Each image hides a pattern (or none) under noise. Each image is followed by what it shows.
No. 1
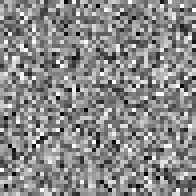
only noise
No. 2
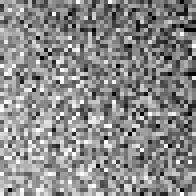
a smooth slope
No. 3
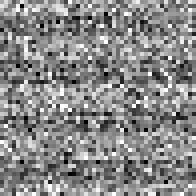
horizontal stripes
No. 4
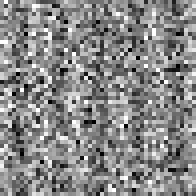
vertical stripes
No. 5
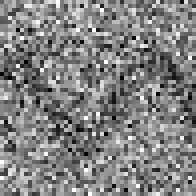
a wavy band
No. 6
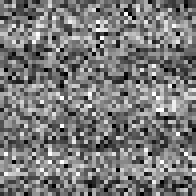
horizontal stripes
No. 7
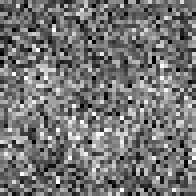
a wavy band
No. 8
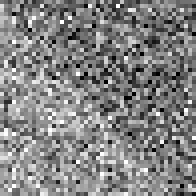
a sharp edge
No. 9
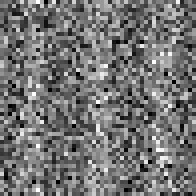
vertical stripes
